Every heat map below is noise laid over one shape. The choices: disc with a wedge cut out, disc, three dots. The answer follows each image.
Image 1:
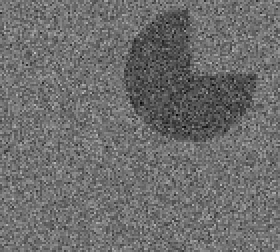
disc with a wedge cut out
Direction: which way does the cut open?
up and right
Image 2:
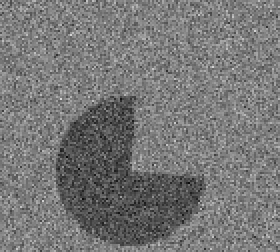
disc with a wedge cut out
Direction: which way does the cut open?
up and right
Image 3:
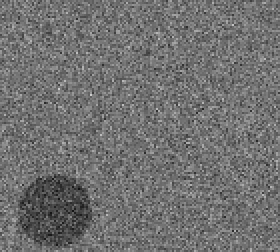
disc
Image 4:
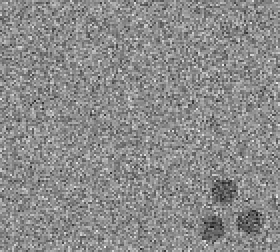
three dots
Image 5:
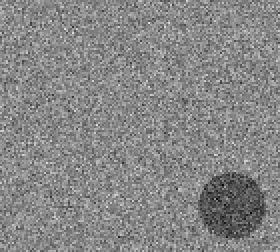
disc
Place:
bottom right
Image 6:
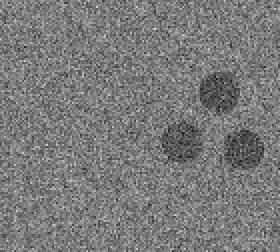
three dots
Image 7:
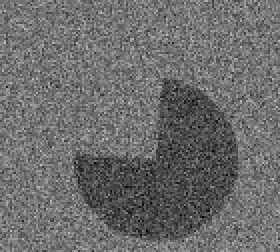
disc with a wedge cut out
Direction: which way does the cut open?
up and left
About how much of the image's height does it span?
two thirds
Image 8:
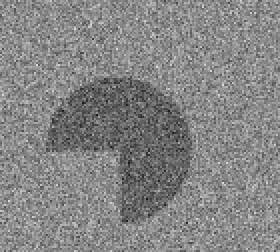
disc with a wedge cut out
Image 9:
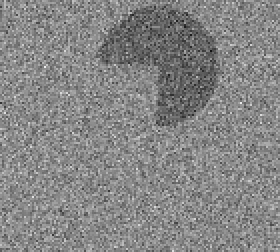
disc with a wedge cut out
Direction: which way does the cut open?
down and left
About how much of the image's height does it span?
half
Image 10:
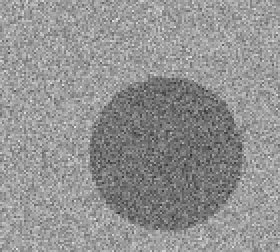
disc
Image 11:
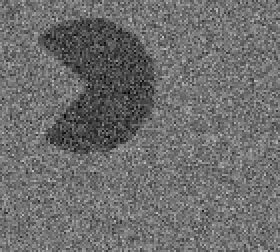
disc with a wedge cut out
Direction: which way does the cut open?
left
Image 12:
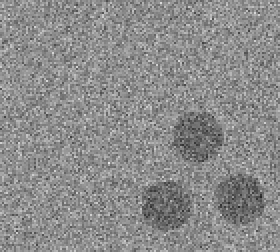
three dots
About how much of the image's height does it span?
half
